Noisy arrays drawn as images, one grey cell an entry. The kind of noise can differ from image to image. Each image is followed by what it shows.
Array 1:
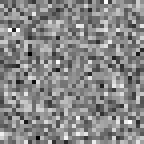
independent entries
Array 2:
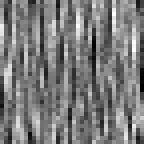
streaked along the columns
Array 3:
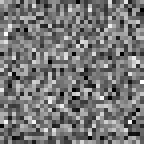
independent entries
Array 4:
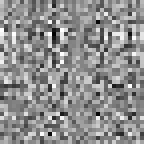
low rank plus noise
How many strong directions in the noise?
two
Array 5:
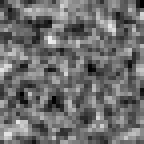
blotchy
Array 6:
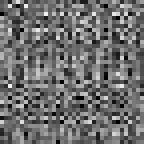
low rank plus noise
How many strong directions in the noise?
two
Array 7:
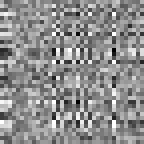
low rank plus noise
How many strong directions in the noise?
one
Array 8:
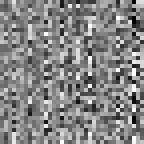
columns of uneven size
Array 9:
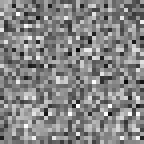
low rank plus noise
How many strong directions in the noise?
five to eight
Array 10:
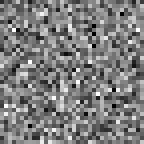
independent entries
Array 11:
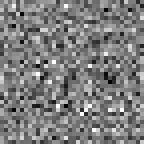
low rank plus noise
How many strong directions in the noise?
three or four
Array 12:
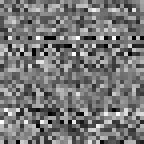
rows of uneven size
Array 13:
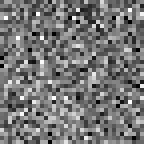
independent entries
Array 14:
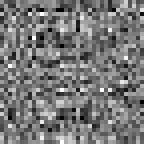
low rank plus noise
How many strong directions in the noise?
two
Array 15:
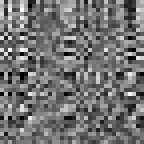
low rank plus noise
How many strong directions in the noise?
one
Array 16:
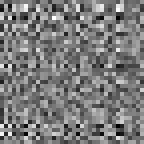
low rank plus noise
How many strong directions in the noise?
one
